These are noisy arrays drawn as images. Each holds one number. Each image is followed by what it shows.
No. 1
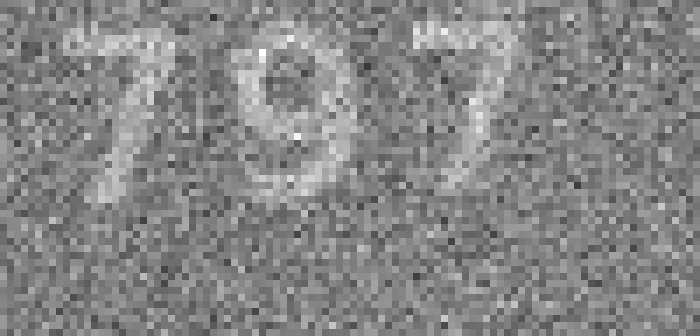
797
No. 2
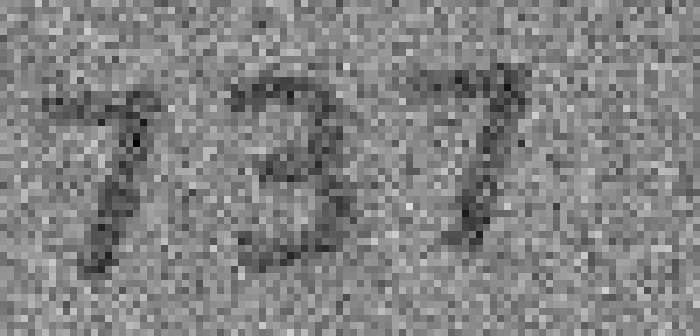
737
